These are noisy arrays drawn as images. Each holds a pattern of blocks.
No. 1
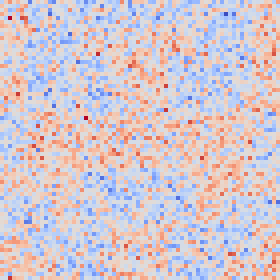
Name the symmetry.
left and right mirror each other
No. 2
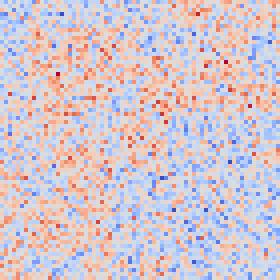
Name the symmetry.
mirrored about the diagonal from the top left
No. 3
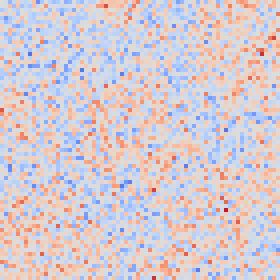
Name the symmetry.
mirrored about the diagonal from the top left
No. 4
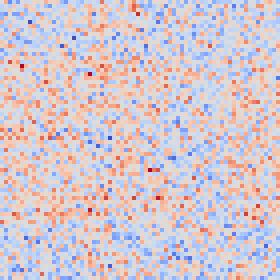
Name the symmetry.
top and bottom mirror each other
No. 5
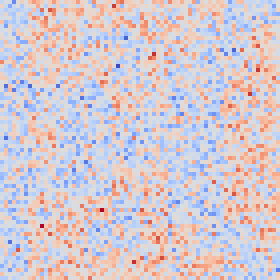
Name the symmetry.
top and bottom mirror each other
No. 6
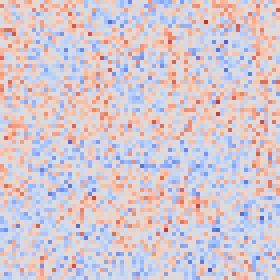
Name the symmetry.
left and right mirror each other
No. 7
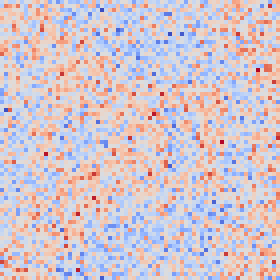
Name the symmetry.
top and bottom mirror each other
